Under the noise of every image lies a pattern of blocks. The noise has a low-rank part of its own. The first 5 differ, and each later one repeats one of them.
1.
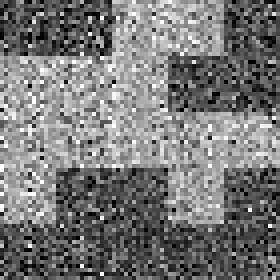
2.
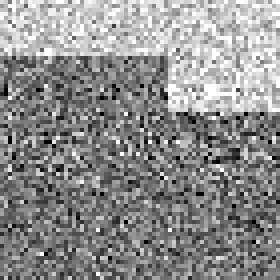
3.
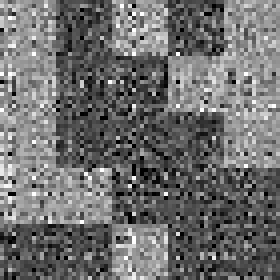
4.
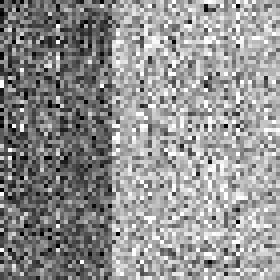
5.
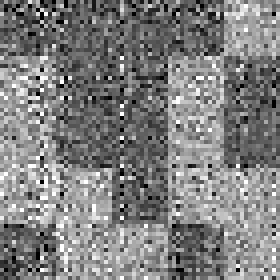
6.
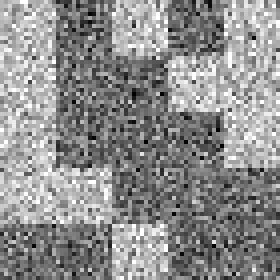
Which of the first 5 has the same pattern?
3
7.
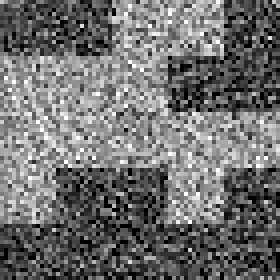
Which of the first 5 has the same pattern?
1
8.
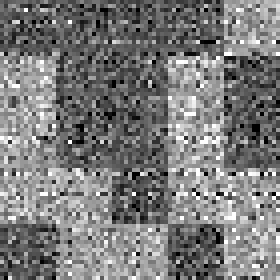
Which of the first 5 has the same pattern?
5
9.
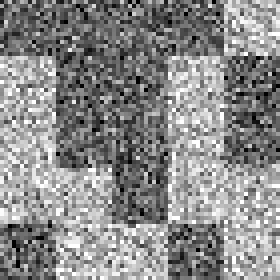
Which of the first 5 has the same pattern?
5
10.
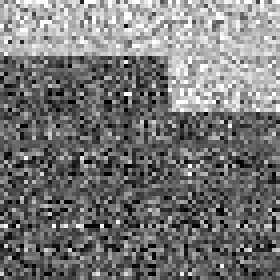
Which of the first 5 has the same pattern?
2
